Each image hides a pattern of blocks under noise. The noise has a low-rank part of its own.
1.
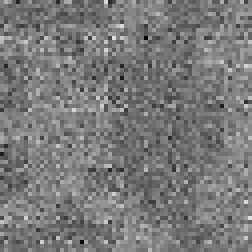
top and bottom mirror each other
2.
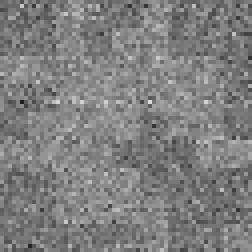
mirrored about the diagonal from the top left
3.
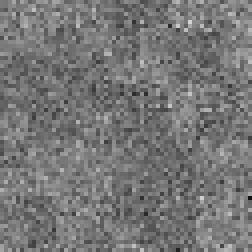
mirrored about the diagonal from the bottom left
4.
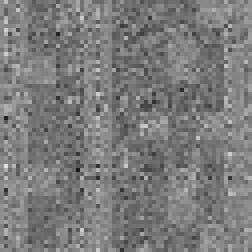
top and bottom mirror each other
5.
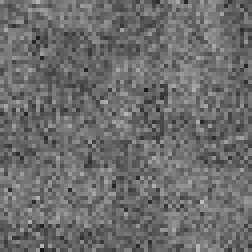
mirrored about the diagonal from the top left
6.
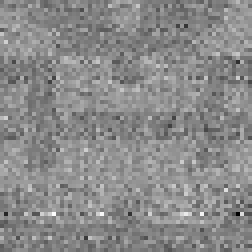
left and right mirror each other
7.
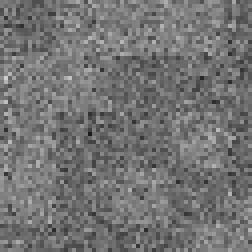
mirrored about the diagonal from the top left
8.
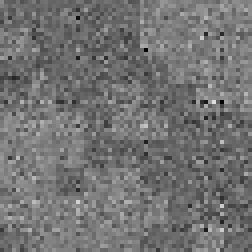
mirrored about the diagonal from the bottom left
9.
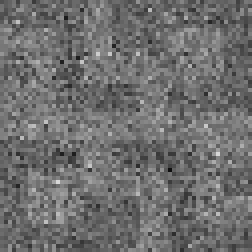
the same after a half turn
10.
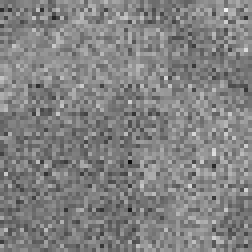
mirrored about the diagonal from the bottom left
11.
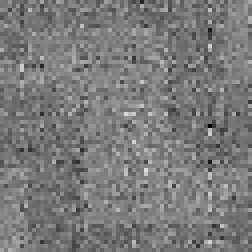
the same after a half turn
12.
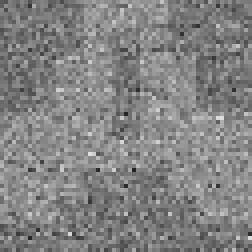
left and right mirror each other
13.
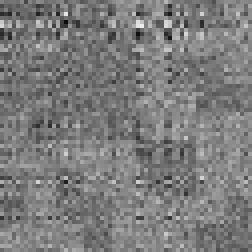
mirrored about the diagonal from the top left
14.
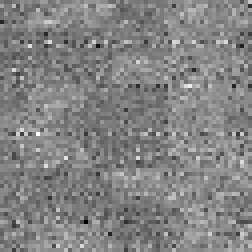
top and bottom mirror each other
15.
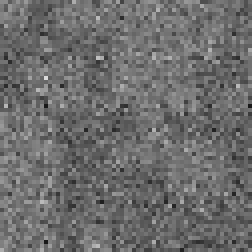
no symmetry
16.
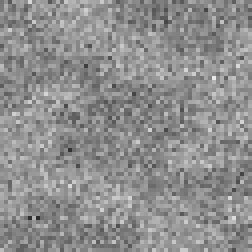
the same after a half turn
